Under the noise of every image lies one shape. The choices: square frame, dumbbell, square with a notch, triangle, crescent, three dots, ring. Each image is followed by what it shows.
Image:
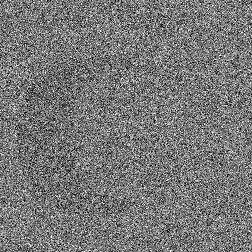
crescent
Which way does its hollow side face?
right
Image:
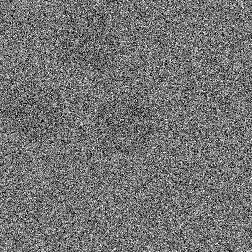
three dots
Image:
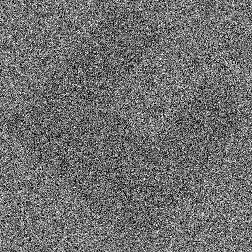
square with a notch
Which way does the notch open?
up and right
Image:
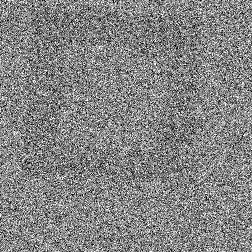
square frame
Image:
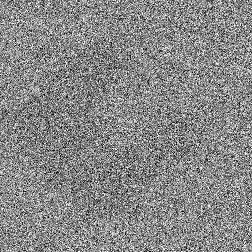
square with a notch
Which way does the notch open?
up and right
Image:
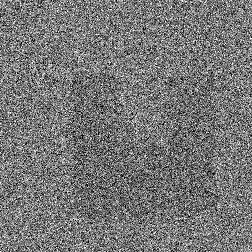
square with a notch
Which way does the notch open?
up
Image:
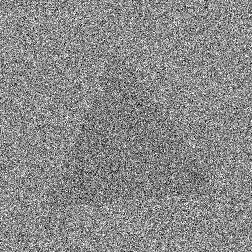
triangle
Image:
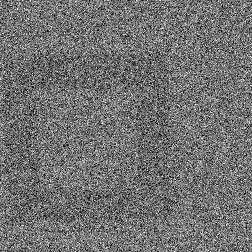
square frame
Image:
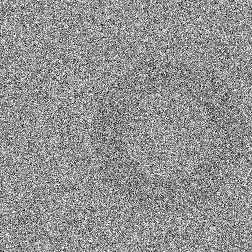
ring
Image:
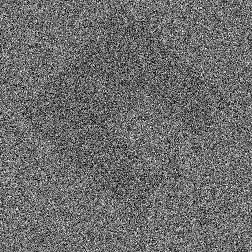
square with a notch
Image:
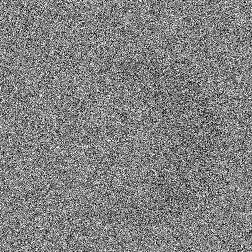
crescent
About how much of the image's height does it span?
two thirds
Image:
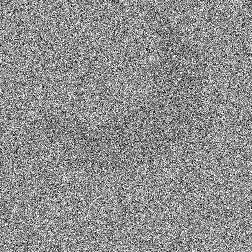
crescent
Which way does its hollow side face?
up and left
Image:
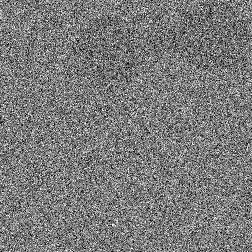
dumbbell
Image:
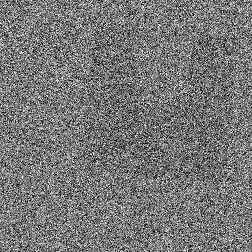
square with a notch
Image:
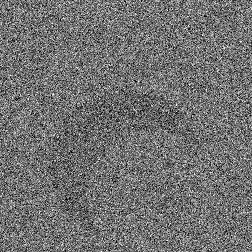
crescent
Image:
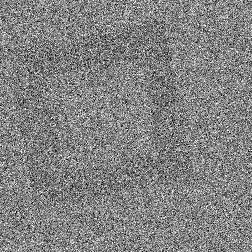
square frame
